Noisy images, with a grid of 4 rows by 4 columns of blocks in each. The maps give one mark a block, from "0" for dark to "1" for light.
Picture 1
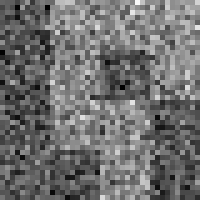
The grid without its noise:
0111
0101
0110
0010
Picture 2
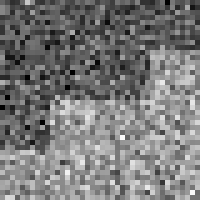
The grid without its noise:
0000
0001
0111
1111
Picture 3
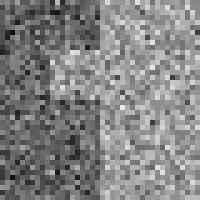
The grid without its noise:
0011
0111
0011
0011
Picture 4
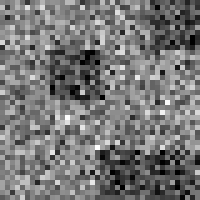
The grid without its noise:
1110
1011
1111
1100
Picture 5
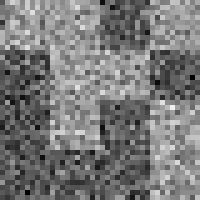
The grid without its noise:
1101
0110
0101
0001
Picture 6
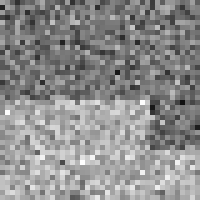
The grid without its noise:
0000
0000
1110
1111
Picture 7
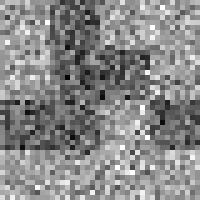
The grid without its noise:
1011
1001
0010
1111
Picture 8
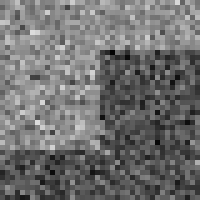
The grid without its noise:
1111
1100
1100
0000
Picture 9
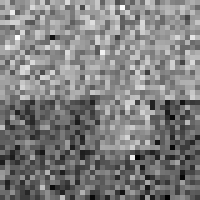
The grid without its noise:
1111
1111
0010
0000
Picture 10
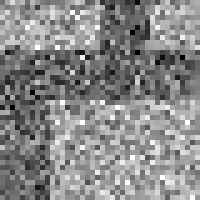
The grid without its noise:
1101
0000
0111
0111
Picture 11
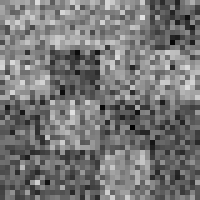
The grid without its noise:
1110
1011
0100
0010
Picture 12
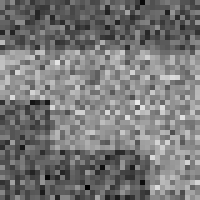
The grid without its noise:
0000
1111
0111
0001
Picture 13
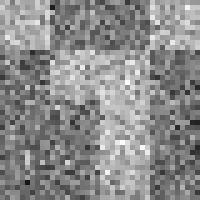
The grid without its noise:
1001
0110
0010
0010
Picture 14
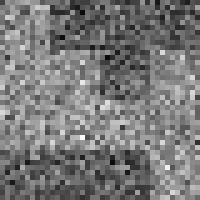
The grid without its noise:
1000
1101
1111
0001
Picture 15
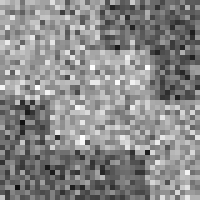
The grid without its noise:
1100
1110
0111
0001
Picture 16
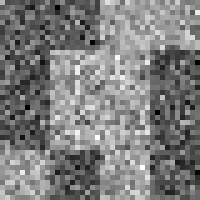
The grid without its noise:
0011
0110
0110
1010
